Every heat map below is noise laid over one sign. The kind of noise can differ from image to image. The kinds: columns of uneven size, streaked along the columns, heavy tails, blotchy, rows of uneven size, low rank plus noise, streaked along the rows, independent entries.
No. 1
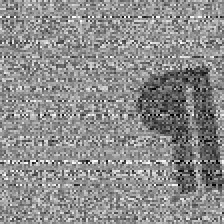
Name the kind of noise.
rows of uneven size
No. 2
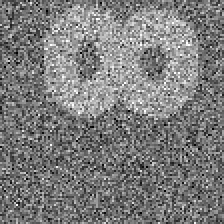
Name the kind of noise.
independent entries
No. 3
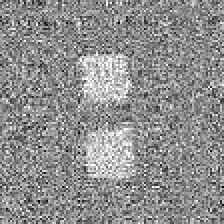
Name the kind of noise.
low rank plus noise
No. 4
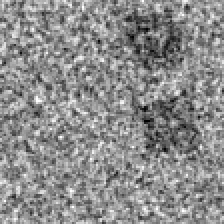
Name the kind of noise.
blotchy
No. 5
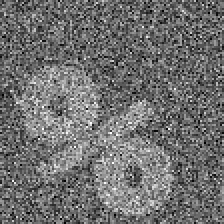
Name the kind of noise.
independent entries
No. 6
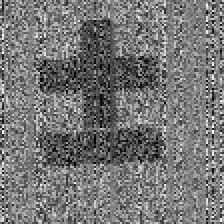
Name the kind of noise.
columns of uneven size
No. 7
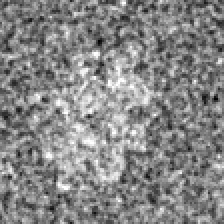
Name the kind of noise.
blotchy
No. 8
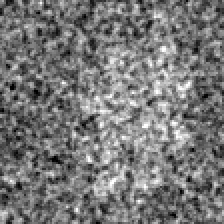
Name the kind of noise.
blotchy
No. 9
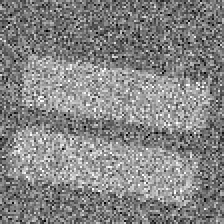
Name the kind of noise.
independent entries
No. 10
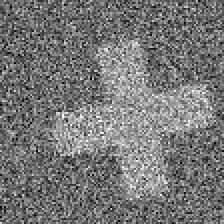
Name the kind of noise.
independent entries
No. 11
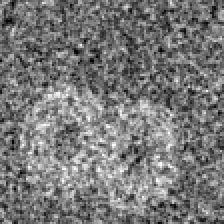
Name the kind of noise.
blotchy
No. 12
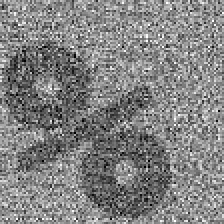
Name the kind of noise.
low rank plus noise
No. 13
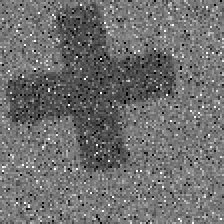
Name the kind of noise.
heavy tails
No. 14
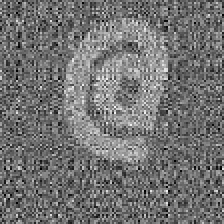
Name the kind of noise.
low rank plus noise
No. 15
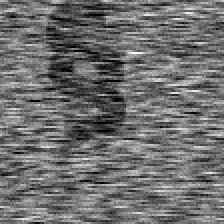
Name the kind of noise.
streaked along the rows
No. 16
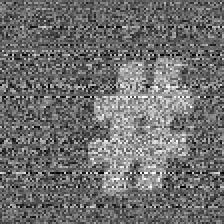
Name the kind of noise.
rows of uneven size
